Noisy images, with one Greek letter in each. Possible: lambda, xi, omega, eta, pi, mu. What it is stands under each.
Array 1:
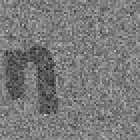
dark eta
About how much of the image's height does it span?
half
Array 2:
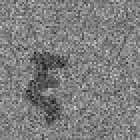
dark xi
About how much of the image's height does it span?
half
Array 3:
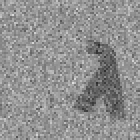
dark lambda
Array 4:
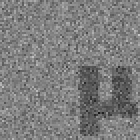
dark mu
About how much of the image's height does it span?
half
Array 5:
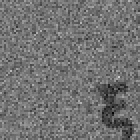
dark xi, bottom right
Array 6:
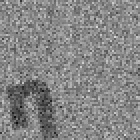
dark eta, bottom left
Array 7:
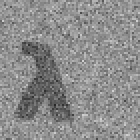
dark lambda
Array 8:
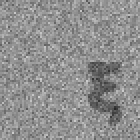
dark xi
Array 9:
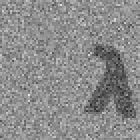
dark lambda
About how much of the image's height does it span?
half
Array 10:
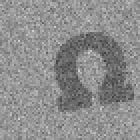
dark omega
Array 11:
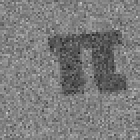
dark pi
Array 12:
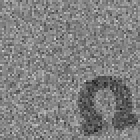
dark omega, bottom right
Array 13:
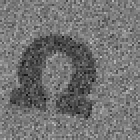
dark omega
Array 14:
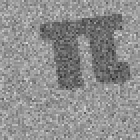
dark pi
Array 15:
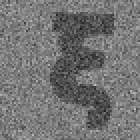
dark xi
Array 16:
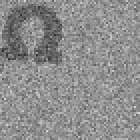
dark omega, top left
